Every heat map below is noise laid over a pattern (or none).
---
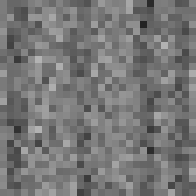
bands of columns
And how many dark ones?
4
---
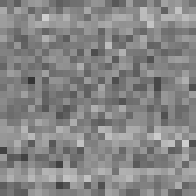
bands of rows
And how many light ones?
3
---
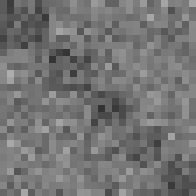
blocks along the diagonal
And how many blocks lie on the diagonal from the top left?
5
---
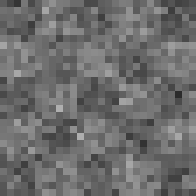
a checkerboard
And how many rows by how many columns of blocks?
5 by 5
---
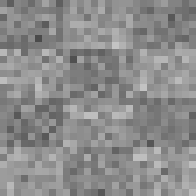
a checkerboard
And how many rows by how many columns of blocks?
4 by 3
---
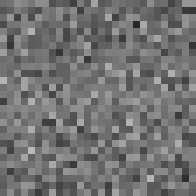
only noise
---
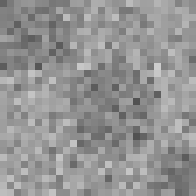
blocks along the diagonal
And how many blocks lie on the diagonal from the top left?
3
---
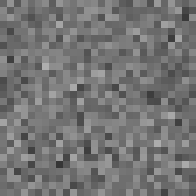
only noise
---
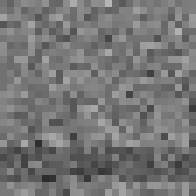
one band of rows
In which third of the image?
bottom
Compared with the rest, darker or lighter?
darker
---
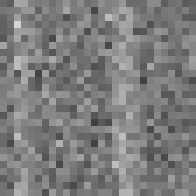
bands of columns
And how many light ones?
2
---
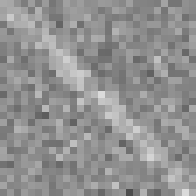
a diagonal band
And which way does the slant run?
top left to bottom right
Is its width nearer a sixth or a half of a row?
a sixth
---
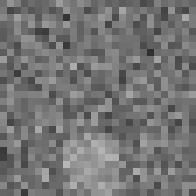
one block
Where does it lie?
bottom middle
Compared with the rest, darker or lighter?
lighter
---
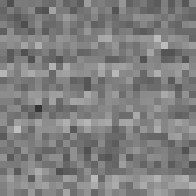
bands of rows
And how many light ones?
5
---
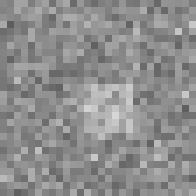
one block
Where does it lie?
centre
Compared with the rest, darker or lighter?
lighter
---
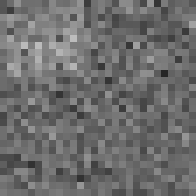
one block
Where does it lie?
top left
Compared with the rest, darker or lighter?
lighter
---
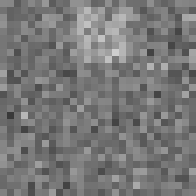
one block
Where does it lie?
top middle
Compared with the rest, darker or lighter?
lighter
